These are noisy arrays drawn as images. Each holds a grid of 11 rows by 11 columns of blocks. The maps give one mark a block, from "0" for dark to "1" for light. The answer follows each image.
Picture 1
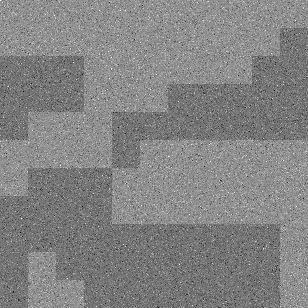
11111111111
11111111110
00011111100
00011100000
01110000000
11110111111
10001111111
00001111111
00000000001
01000000001
01100000001
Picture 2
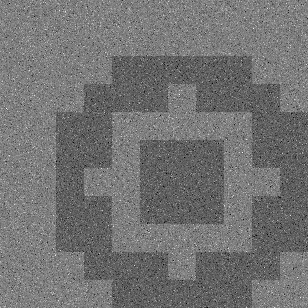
11111111111
11111111111
11110000011
11100010001
11001111100
11001000100
11011000110
11001000100
11001111100
11100010001
11110000011
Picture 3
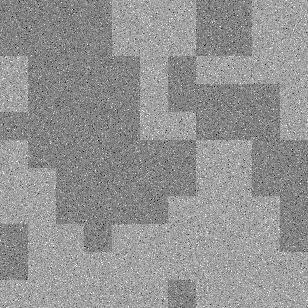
00001110011
00001110011
10000101111
10000100001
00000110001
10000001100
11000001100
11000011110
01101111110
01111111111
11111101111
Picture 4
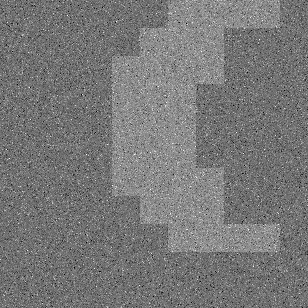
00000011110
00000111000
00001111000
00001110000
00001110000
00001110000
00001111000
00000111000
00000011110
00000000000
00000000000
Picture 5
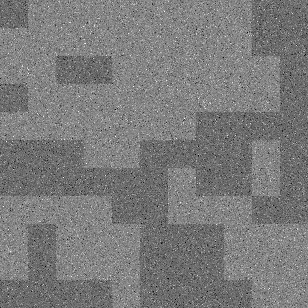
01111111100
11111111100
11001111110
01111111110
11111110000
00011000010
00000010010
11110011100
10111000111
10111000111
00001000011
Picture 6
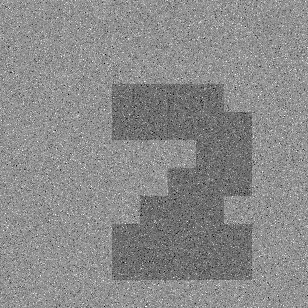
11111111111
11111111111
11111111111
11110000111
11110000011
11111110011
11111100011
11111000111
11110000011
11110000011
11111111111
